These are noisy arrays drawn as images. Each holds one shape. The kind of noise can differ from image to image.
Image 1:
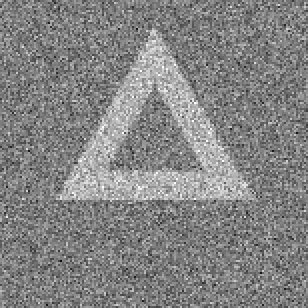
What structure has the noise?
independent entries
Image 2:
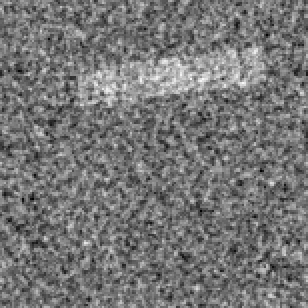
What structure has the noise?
blotchy
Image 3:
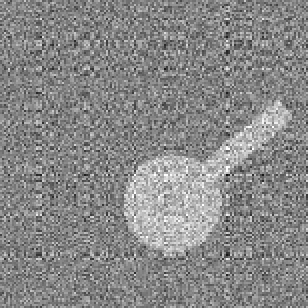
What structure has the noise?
low rank plus noise
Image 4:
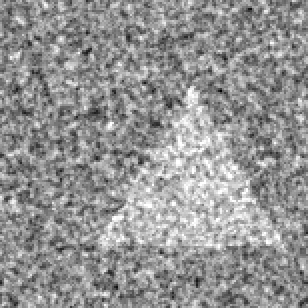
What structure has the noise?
blotchy
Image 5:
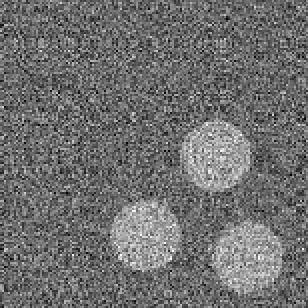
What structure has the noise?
low rank plus noise
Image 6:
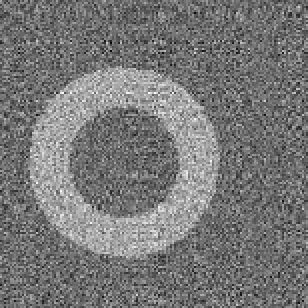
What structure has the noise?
low rank plus noise
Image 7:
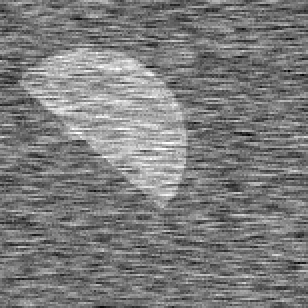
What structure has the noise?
streaked along the rows
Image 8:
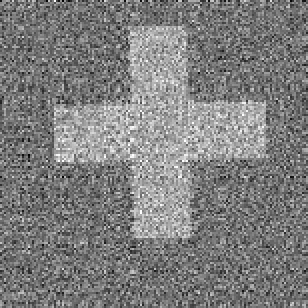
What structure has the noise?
low rank plus noise
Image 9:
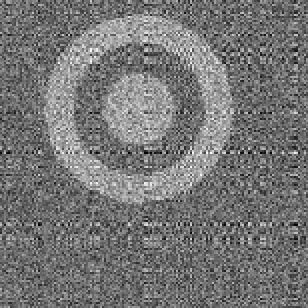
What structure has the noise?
low rank plus noise
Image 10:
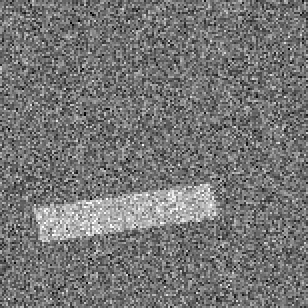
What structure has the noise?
independent entries
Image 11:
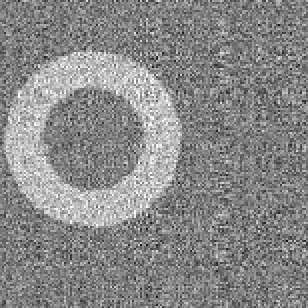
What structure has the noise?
low rank plus noise
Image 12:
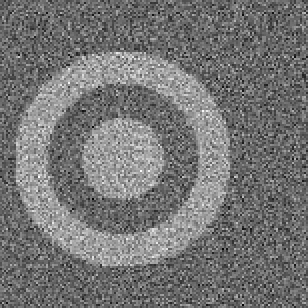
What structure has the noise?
low rank plus noise
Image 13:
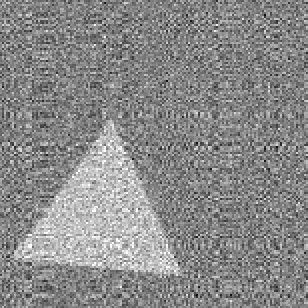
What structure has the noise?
low rank plus noise
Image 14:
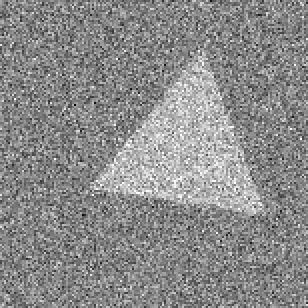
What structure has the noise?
independent entries
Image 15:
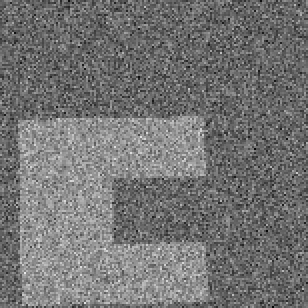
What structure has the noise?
independent entries
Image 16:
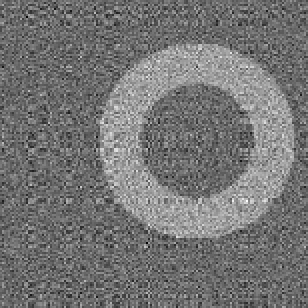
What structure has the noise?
low rank plus noise
